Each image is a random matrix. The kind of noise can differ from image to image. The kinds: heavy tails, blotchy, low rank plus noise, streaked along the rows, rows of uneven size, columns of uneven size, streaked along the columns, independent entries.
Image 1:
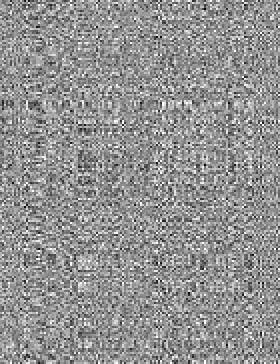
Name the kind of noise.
low rank plus noise
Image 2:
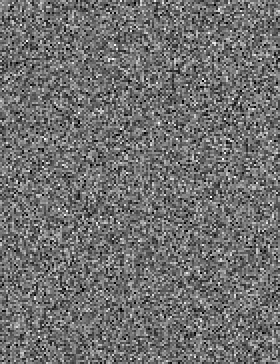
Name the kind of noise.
independent entries
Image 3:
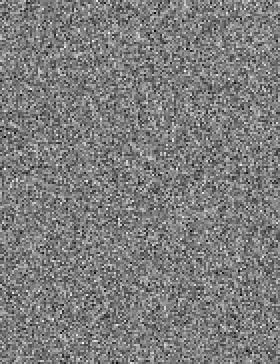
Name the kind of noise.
independent entries
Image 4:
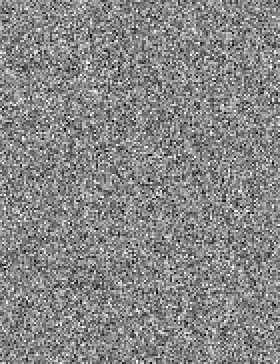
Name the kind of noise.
independent entries
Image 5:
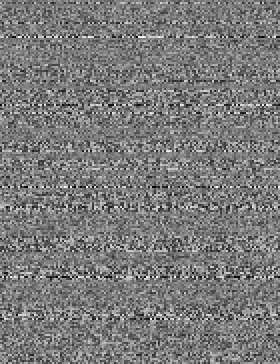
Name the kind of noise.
rows of uneven size
